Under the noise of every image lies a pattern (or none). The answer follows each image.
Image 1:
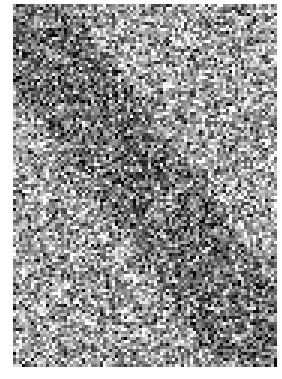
a diagonal band
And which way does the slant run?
top left to bottom right
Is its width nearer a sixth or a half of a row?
a half
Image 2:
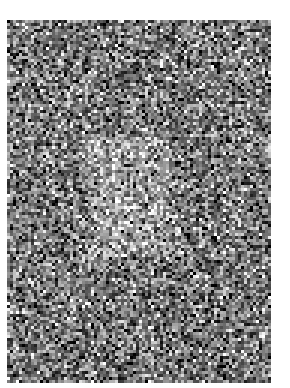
one block
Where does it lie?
centre
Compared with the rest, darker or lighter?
lighter
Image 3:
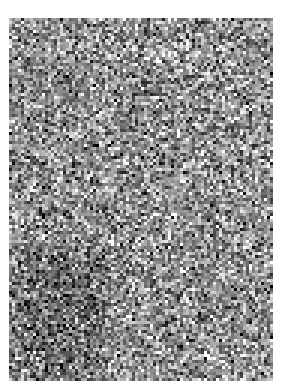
one block
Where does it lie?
bottom left
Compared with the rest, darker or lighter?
darker
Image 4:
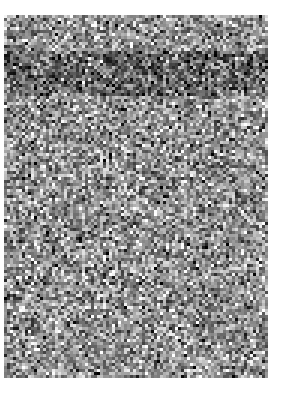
one band of rows
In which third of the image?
top
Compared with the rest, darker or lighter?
darker
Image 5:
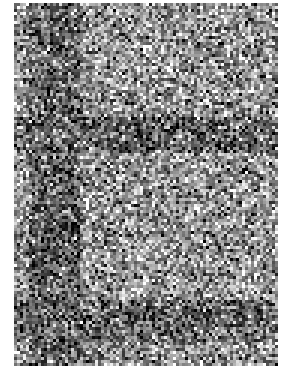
bands of rows crossing bands of columns
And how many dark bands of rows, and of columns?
2 and 1
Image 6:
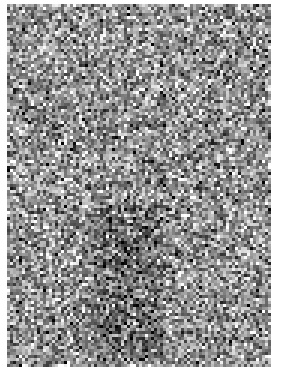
one block
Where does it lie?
bottom middle
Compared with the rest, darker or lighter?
darker
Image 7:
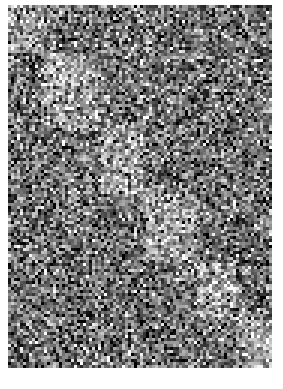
blocks along the diagonal
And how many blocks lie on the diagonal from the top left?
6
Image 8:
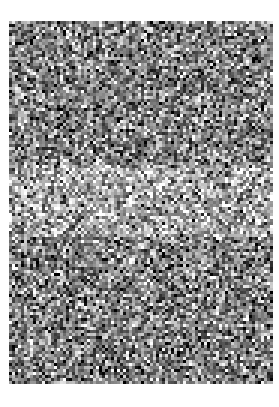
one band of rows
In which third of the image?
middle
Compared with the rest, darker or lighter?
lighter
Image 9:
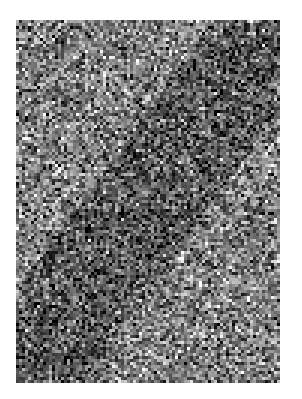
a diagonal band
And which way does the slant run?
bottom left to top right
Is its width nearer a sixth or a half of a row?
a half
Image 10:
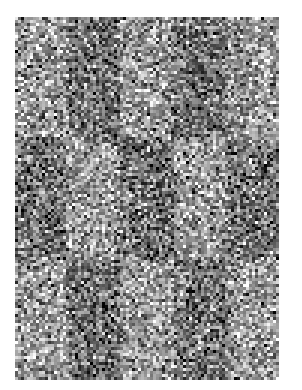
a checkerboard
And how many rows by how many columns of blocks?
3 by 5
